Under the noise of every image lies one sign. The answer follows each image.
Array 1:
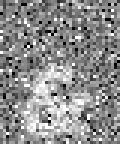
ampersand
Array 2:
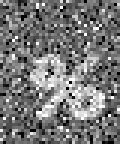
percent sign
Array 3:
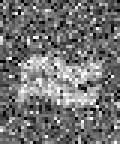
approximately sign
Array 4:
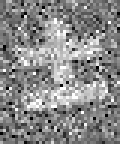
plus-minus sign
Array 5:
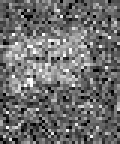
approximately sign
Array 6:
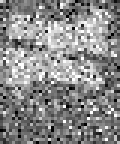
not-equal sign
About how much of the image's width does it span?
nearly all
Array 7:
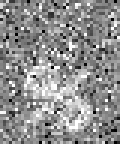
percent sign
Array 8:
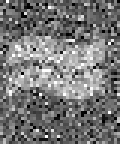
approximately sign
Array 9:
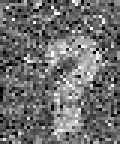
question mark
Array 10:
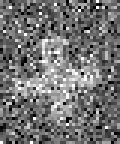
plus sign
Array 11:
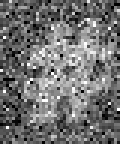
hash sign
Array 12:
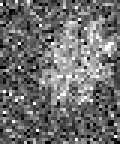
hash sign
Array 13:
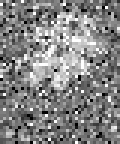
hash sign
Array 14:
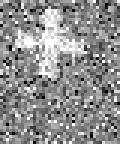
plus sign
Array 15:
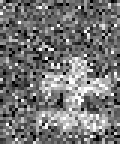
plus-minus sign
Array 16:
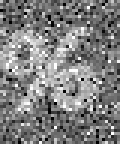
percent sign
